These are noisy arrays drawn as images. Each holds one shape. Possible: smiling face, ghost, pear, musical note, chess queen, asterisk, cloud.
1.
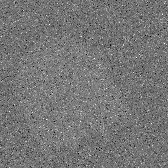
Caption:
light ghost
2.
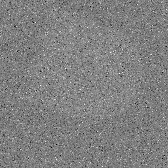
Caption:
light ghost
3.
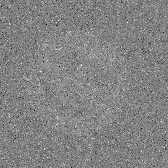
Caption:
light smiling face
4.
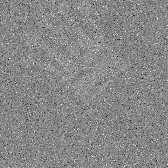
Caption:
light chess queen
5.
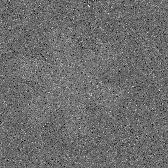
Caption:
light asterisk
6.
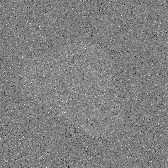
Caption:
light cloud
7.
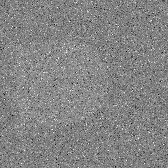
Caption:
light ghost
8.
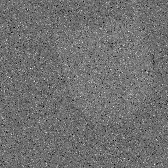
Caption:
light ghost
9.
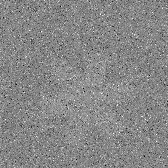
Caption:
light asterisk
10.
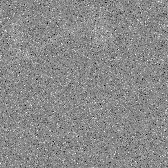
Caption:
light musical note
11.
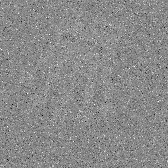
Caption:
light chess queen
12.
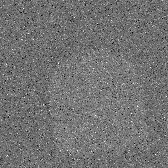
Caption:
light ghost
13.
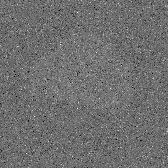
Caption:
light cloud
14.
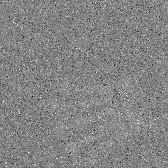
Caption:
light chess queen
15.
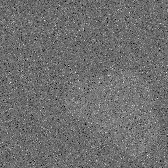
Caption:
light cloud
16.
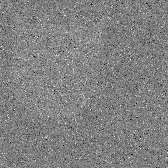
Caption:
light ghost
